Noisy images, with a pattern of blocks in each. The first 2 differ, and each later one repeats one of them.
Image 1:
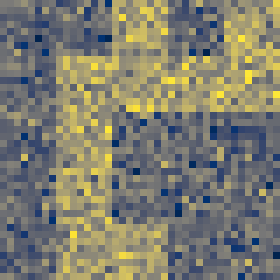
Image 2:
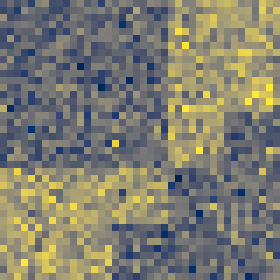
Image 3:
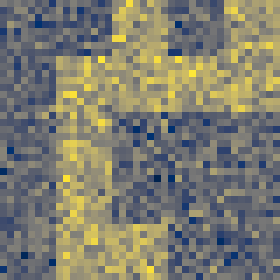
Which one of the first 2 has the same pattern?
1
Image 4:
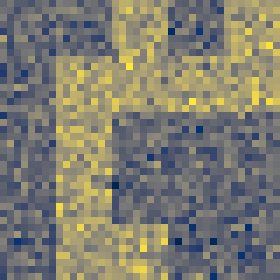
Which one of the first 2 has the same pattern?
1
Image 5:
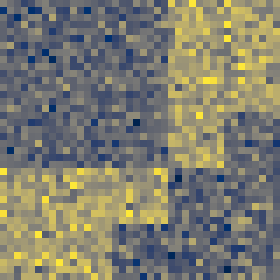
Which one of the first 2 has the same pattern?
2
